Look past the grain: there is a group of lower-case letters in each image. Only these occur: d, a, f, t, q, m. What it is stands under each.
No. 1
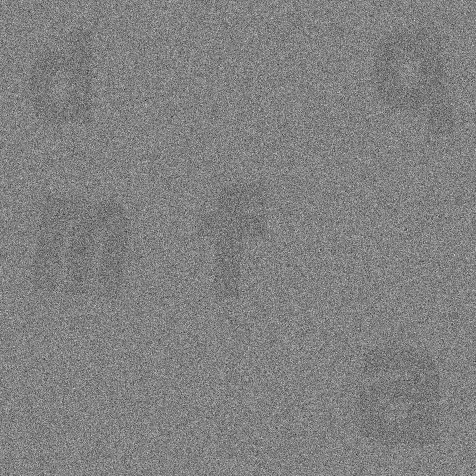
top left: d; top right: q; middle left: m; centre: f; bottom right: a
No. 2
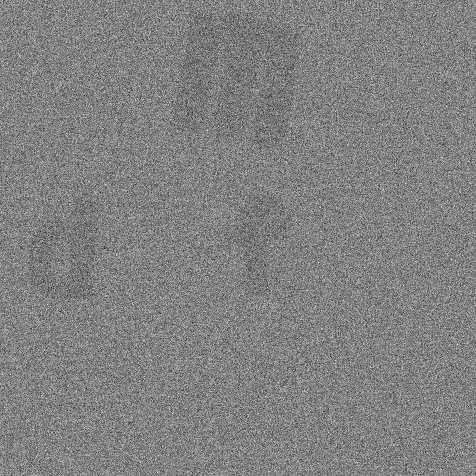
top middle: m; middle left: d; centre: f
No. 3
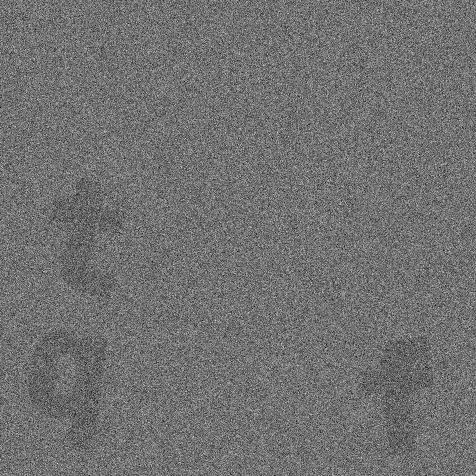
middle left: t; bottom left: q; bottom right: f
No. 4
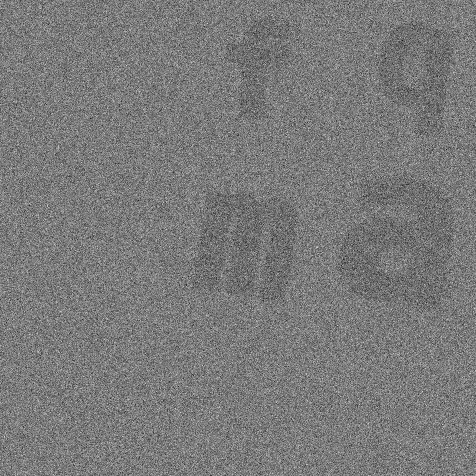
top middle: f; top right: q; centre: m; middle right: a
